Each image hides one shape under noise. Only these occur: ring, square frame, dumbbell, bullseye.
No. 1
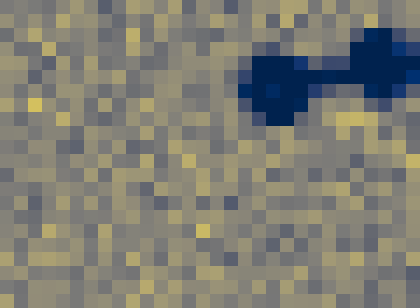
dark dumbbell, top right
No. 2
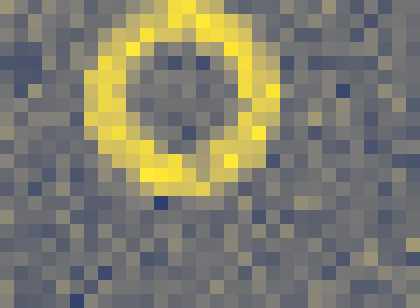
light ring
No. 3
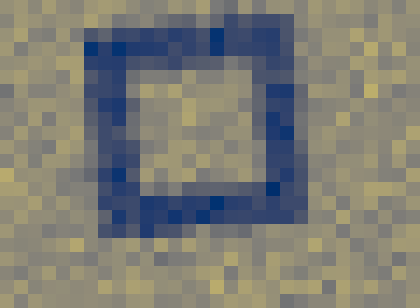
dark square frame
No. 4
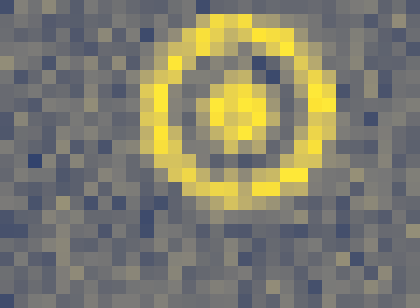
light bullseye
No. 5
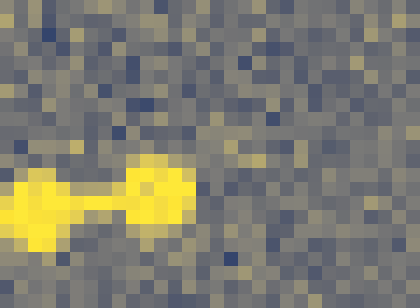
light dumbbell
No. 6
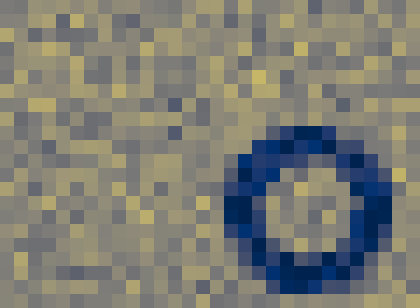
dark ring
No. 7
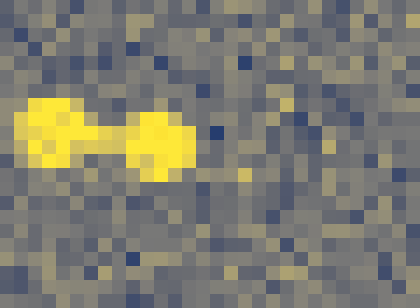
light dumbbell, middle left
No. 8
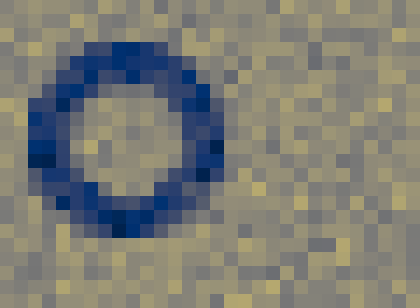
dark ring
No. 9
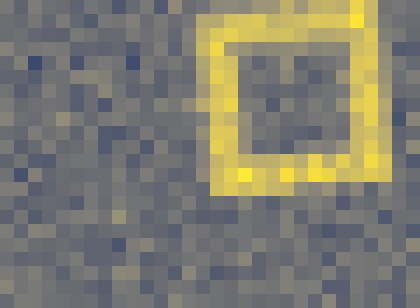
light square frame
